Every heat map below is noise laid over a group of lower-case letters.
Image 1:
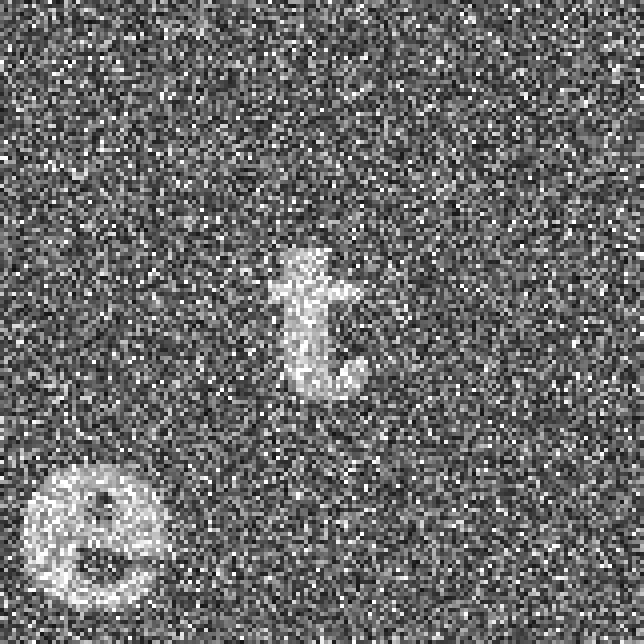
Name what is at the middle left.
nothing
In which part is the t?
centre
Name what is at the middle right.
nothing
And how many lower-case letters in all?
2
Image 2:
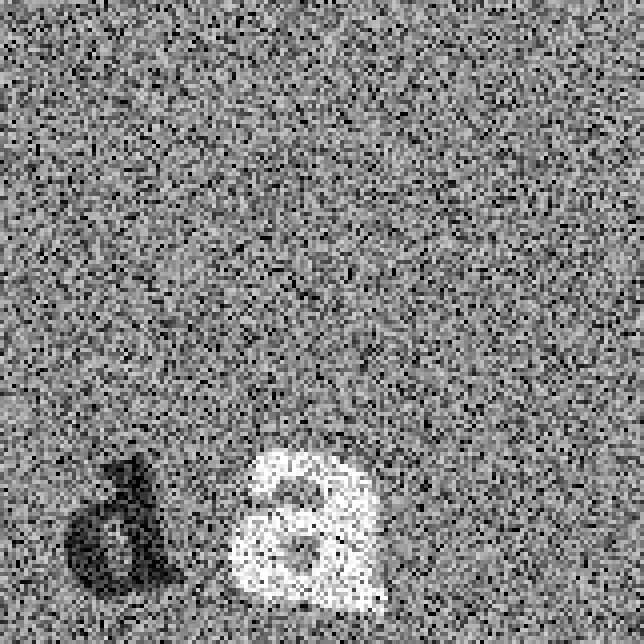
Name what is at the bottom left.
d
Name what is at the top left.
nothing
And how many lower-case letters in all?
2
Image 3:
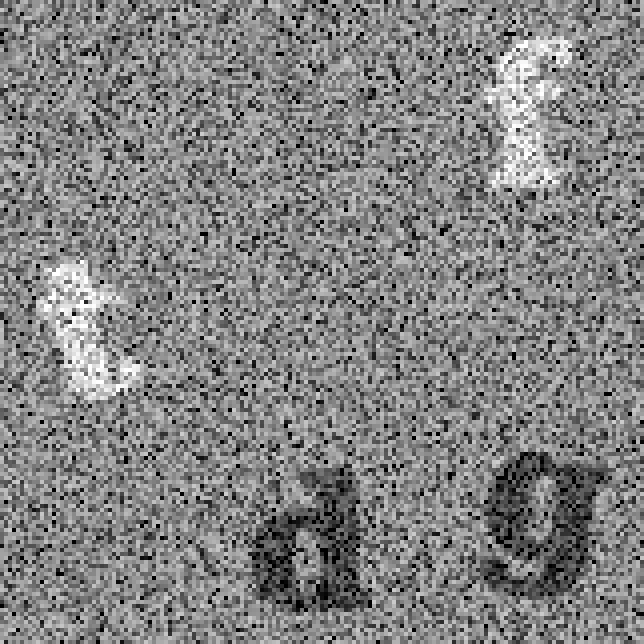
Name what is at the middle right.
nothing
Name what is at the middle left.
t
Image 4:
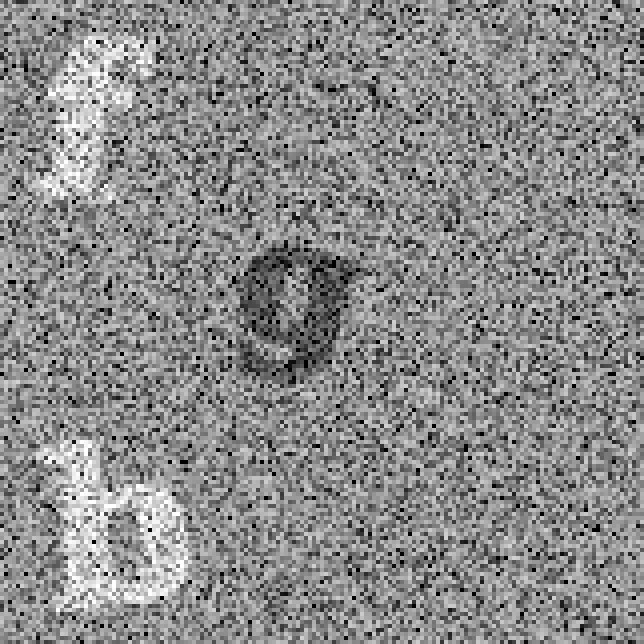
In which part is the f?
top left
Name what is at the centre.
g
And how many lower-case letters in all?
3
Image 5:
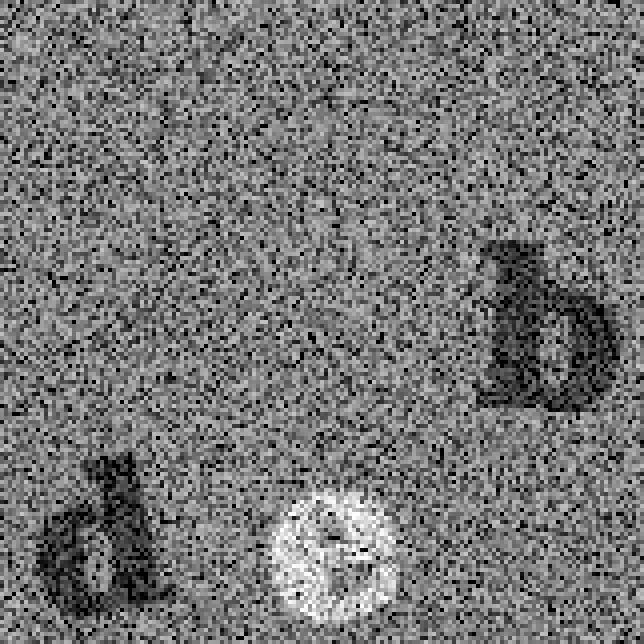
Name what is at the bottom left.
d
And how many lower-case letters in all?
3
